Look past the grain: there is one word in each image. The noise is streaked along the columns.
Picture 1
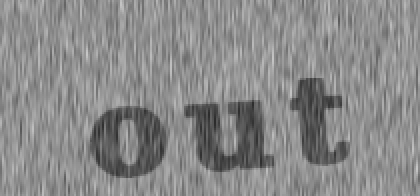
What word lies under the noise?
out
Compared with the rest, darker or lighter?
darker
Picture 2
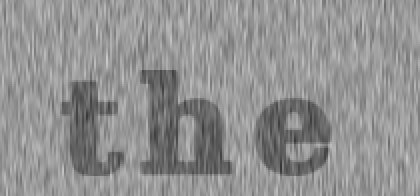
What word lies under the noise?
the
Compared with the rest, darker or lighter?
darker
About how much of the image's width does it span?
two thirds
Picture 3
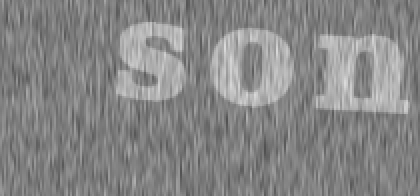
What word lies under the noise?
son
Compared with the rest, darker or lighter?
lighter
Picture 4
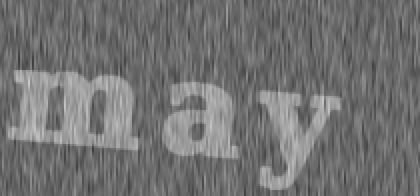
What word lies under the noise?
may
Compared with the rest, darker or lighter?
lighter
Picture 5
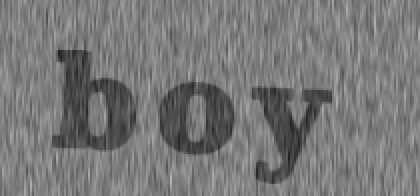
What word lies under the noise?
boy
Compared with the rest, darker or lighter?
darker
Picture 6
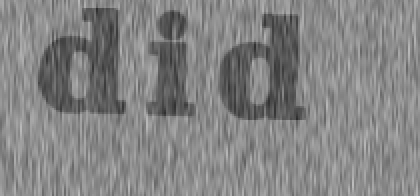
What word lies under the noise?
did
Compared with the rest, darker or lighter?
darker
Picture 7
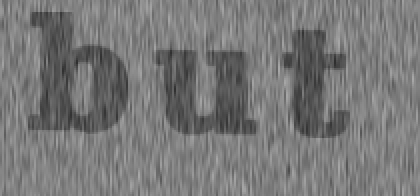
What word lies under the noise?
but
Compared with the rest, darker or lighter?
darker
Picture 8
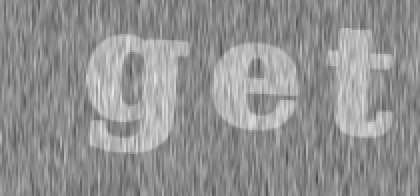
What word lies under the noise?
get
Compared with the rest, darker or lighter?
lighter
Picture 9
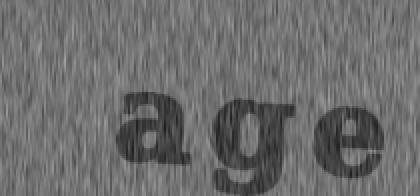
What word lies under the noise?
age
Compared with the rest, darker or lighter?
darker
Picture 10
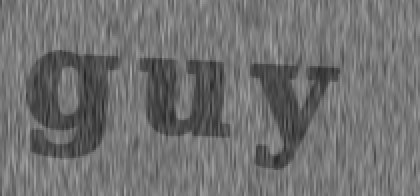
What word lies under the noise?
guy
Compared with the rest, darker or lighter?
darker
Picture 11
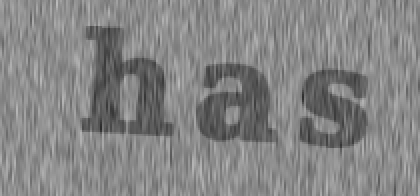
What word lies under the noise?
has
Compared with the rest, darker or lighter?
darker
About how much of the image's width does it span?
two thirds
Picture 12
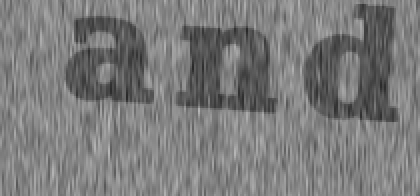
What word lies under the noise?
and
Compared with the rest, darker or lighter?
darker
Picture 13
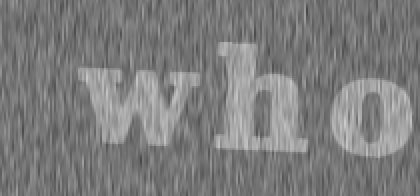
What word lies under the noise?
who
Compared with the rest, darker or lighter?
lighter
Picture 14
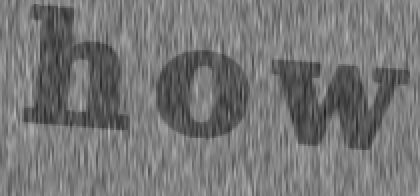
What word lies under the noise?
how
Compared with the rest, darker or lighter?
darker
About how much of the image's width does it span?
nearly all
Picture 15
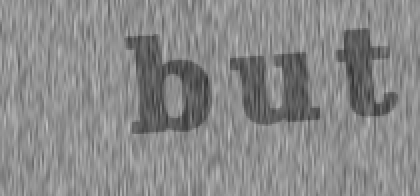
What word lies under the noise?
but
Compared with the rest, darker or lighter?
darker
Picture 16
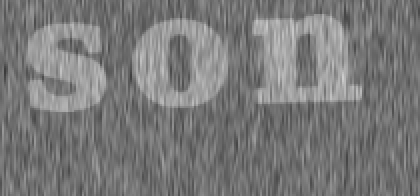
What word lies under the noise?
son
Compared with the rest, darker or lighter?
lighter
